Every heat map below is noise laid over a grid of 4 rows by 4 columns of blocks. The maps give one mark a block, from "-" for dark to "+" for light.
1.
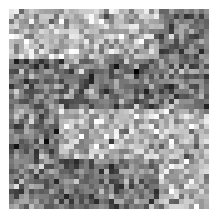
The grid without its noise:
+++-
----
-+++
---+
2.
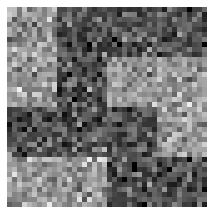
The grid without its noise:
+---
+-++
---+
++--
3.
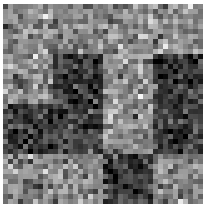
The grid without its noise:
++++
+-+-
--+-
++-+
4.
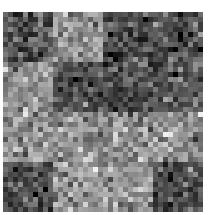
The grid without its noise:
-+--
+---
++++
-++-
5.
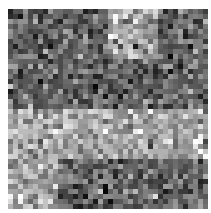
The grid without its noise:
--+-
----
++++
+---
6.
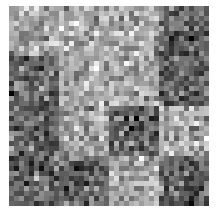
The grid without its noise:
+++-
-++-
-+-+
--+-
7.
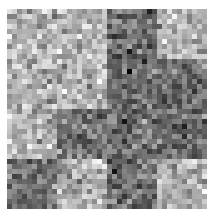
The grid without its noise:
++-+
++--
+---
-+-+
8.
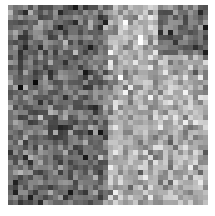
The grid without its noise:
--+-
--++
--++
--++
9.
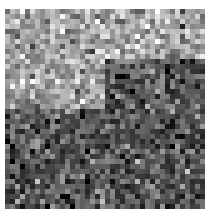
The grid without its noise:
++++
++--
----
----
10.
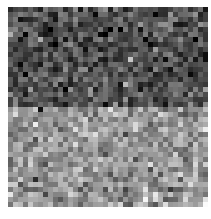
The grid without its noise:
----
----
++++
++++
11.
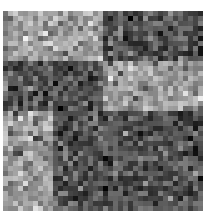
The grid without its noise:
++--
--++
+---
+---
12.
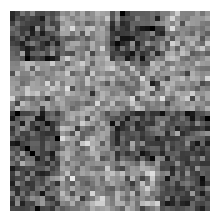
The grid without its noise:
-+-+
++++
-+--
-++-
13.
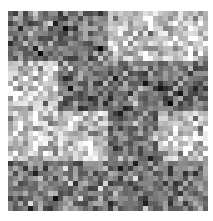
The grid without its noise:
--++
+---
++-+
----
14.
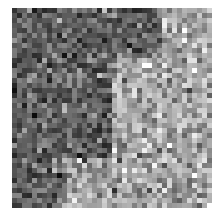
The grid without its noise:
---+
--++
--++
-+++
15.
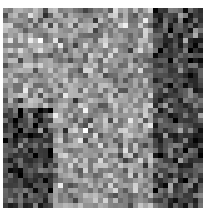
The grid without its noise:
+++-
+++-
-++-
-++-
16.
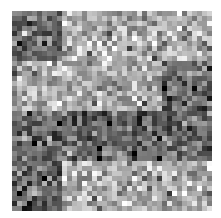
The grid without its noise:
-+++
+++-
----
-+++
